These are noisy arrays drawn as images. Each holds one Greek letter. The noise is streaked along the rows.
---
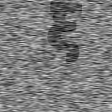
xi
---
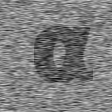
alpha
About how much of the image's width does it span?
half
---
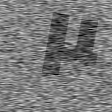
mu
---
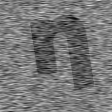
eta
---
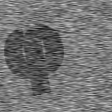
phi
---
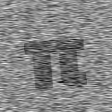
pi
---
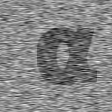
alpha
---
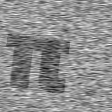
pi
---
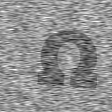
omega
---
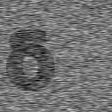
delta
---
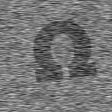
omega
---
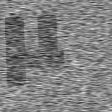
mu
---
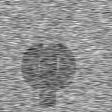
phi
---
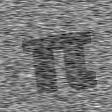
pi
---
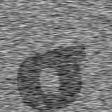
sigma
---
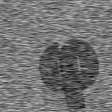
phi
